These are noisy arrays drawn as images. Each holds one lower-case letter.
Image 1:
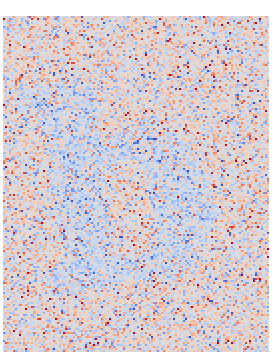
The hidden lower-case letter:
b
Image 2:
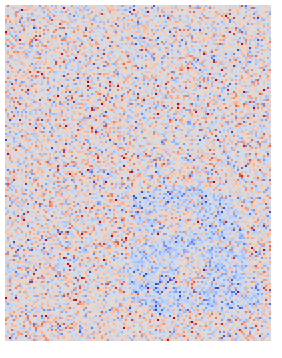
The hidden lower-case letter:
a
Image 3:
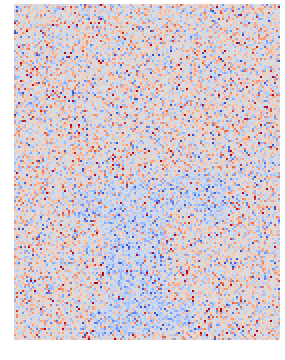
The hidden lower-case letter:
r
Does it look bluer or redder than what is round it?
bluer
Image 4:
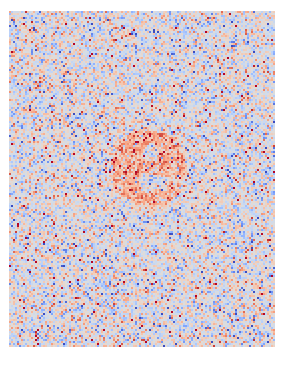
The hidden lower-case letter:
e
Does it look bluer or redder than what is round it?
redder
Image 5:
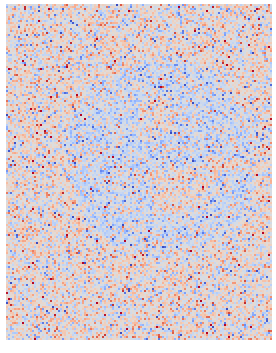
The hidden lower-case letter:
e
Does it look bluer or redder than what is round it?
bluer
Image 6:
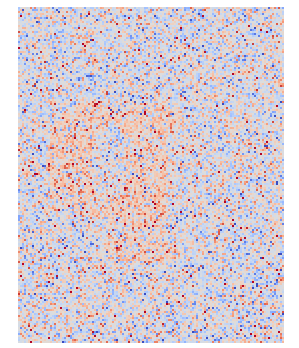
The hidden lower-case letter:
q
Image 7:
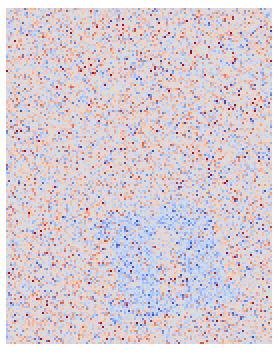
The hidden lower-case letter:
n
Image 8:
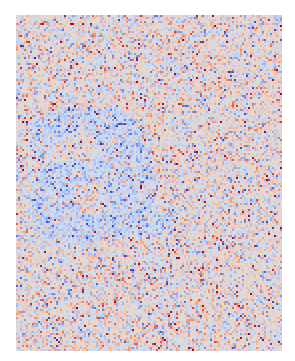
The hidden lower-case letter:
a
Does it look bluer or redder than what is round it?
bluer
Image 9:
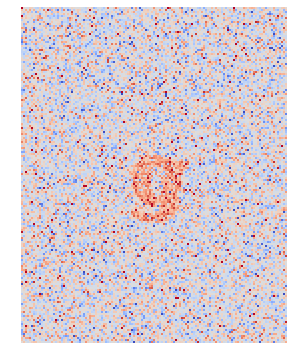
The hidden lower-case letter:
g
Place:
centre
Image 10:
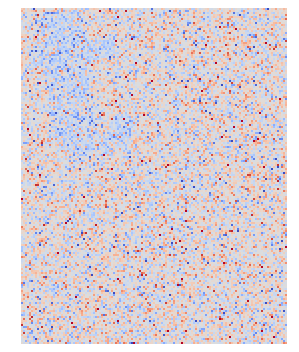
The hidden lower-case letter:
t
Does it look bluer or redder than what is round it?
bluer
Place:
top left
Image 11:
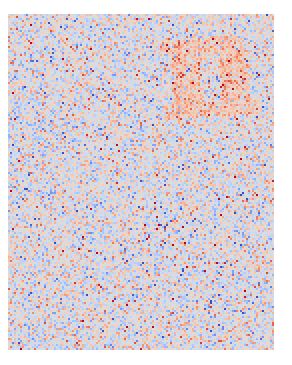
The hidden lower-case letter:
n
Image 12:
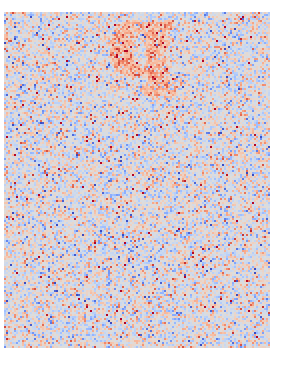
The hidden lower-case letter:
q
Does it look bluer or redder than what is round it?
redder
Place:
top middle
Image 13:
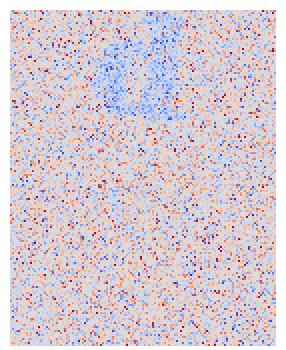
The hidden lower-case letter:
d
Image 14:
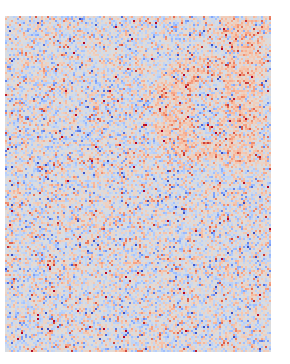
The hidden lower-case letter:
d
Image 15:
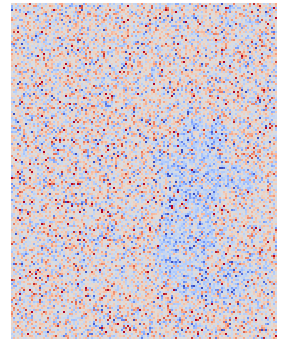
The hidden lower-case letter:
t
